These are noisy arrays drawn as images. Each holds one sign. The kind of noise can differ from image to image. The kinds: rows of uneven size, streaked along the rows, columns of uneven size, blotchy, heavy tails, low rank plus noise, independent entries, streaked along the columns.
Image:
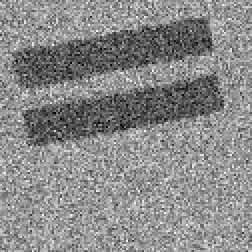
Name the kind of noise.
independent entries
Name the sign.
equals sign
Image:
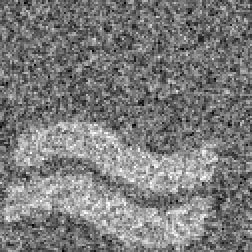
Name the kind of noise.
blotchy
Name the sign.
approximately sign
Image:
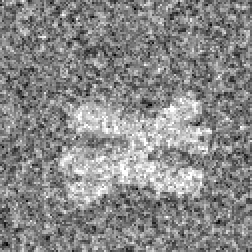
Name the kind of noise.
blotchy
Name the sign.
not-equal sign
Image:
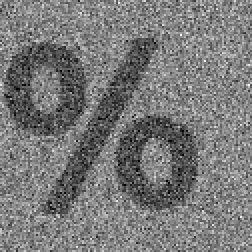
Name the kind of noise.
independent entries
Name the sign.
percent sign
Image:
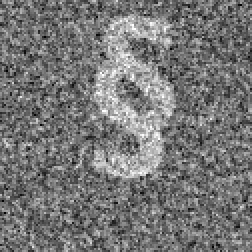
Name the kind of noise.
blotchy
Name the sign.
section sign
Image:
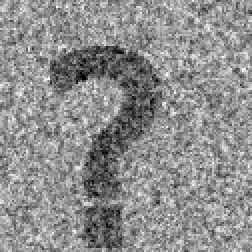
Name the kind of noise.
blotchy
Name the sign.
question mark
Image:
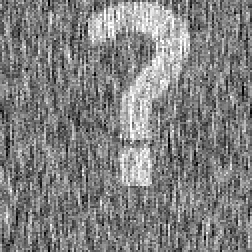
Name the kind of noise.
streaked along the columns
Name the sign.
question mark
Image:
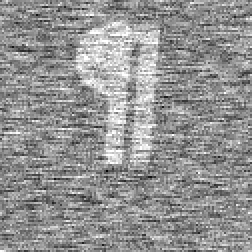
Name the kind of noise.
streaked along the rows
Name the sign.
pilcrow
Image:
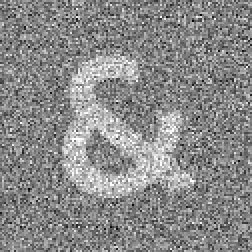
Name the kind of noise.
low rank plus noise
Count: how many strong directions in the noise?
two
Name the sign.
ampersand
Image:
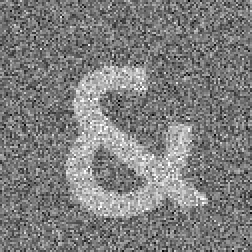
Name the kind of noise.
low rank plus noise
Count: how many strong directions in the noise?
two
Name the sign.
ampersand
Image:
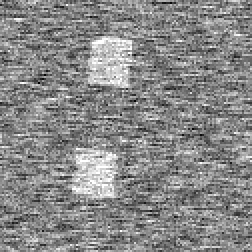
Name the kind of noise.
streaked along the rows
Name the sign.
colon
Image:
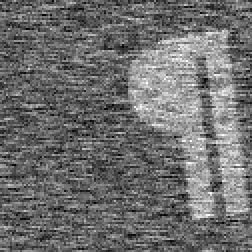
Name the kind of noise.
streaked along the rows
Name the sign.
pilcrow
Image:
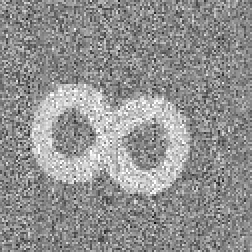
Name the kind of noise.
columns of uneven size
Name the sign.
infinity sign
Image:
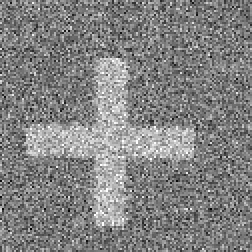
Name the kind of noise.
low rank plus noise
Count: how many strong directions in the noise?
two
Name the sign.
plus sign
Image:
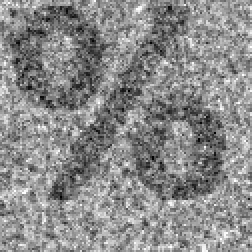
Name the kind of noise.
blotchy
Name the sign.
percent sign
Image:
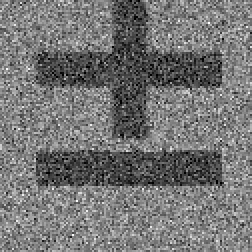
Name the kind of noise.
independent entries
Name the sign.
plus-minus sign
